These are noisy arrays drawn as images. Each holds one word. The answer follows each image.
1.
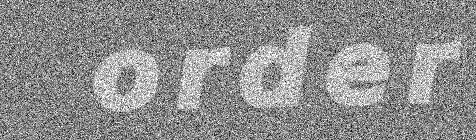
order
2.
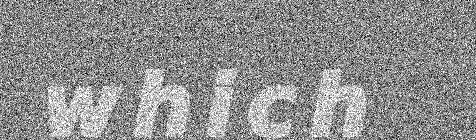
which
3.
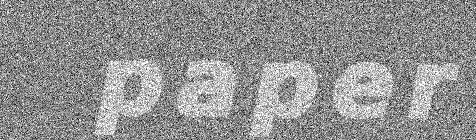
paper
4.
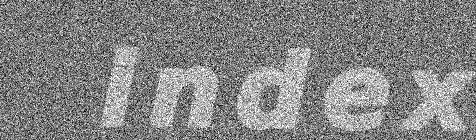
index
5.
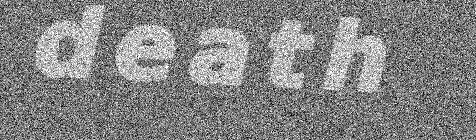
death
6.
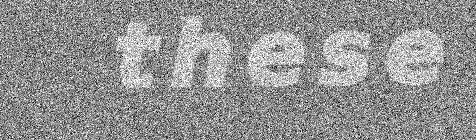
these
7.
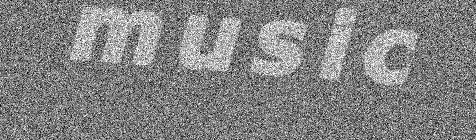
music
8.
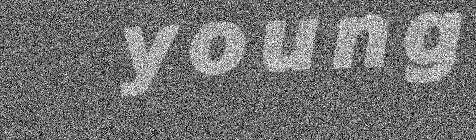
young
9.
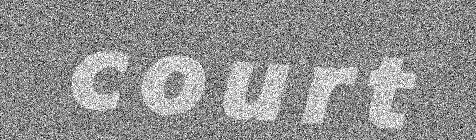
court
